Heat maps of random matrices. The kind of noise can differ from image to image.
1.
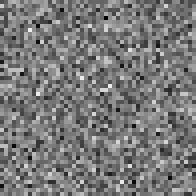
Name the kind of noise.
independent entries
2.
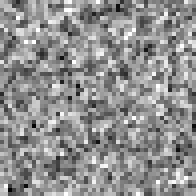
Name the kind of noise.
blotchy
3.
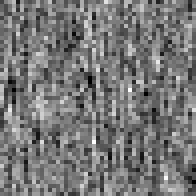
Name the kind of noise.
streaked along the columns
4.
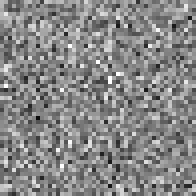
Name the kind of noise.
low rank plus noise
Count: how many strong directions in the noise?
one
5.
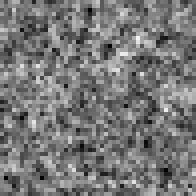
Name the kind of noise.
blotchy
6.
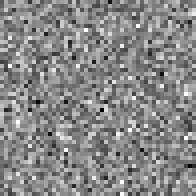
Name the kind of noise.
independent entries
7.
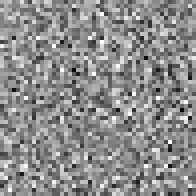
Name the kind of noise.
low rank plus noise
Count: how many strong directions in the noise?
one
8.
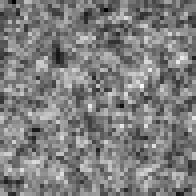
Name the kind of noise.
blotchy
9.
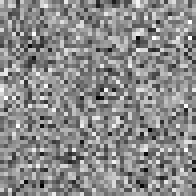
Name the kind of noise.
low rank plus noise
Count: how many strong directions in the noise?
one
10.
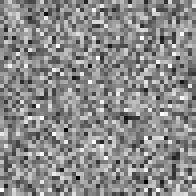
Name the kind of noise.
independent entries
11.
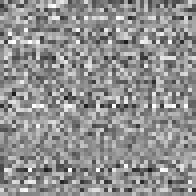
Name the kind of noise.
rows of uneven size
